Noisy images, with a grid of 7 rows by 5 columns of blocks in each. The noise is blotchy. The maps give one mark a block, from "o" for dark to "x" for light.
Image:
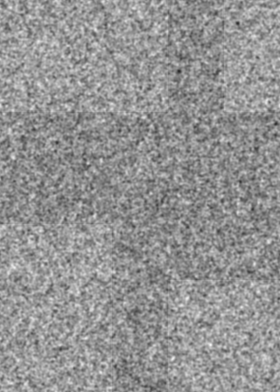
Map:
xxxox
xxxox
ooooo
ooooo
xxooo
xxoxx
xxoxx
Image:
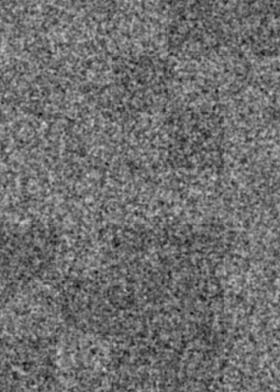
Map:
xxxoo
xxoxx
xxxox
xxxxx
oxoox
xooox
oxoox
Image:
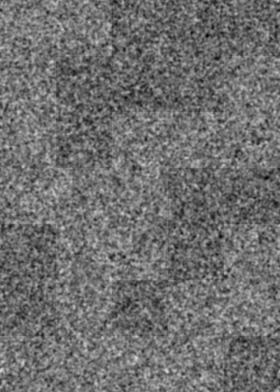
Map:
xxooo
xooox
xoxxx
xxxoo
oxxox
oxoxx
xxxxo
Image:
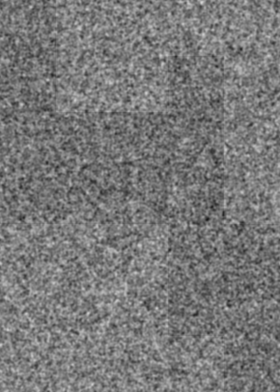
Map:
oxxxx
oxxox
oooox
oooox
xxxoo
xxxoo
xxxxo
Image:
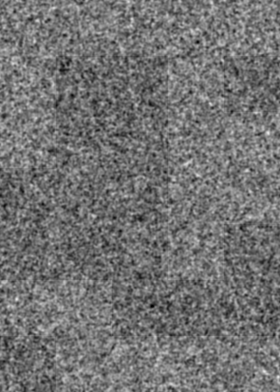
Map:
xxxxx
xooxo
xooxx
oooxx
oooxo
xxooo
oxxxx
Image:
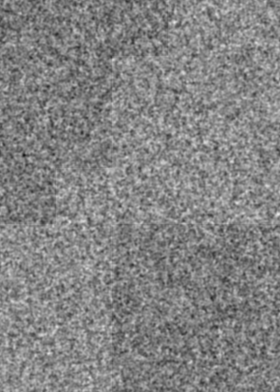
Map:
oooxx
ooxxx
ooxxx
oxxxx
xxooo
xxooo
xxooo
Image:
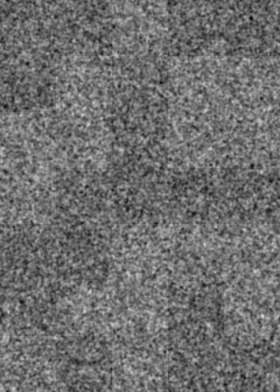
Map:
ooxoo
oxoxx
xxoxx
xoooo
ooxxx
oxxox
xoxoo
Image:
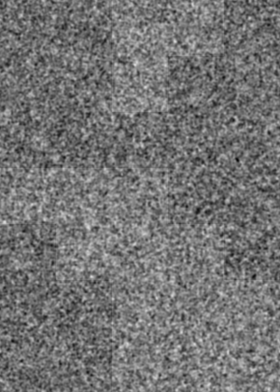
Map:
ooxxo
ooxoo
ooooo
xxxoo
oxxxo
ooxxx
ooxxx
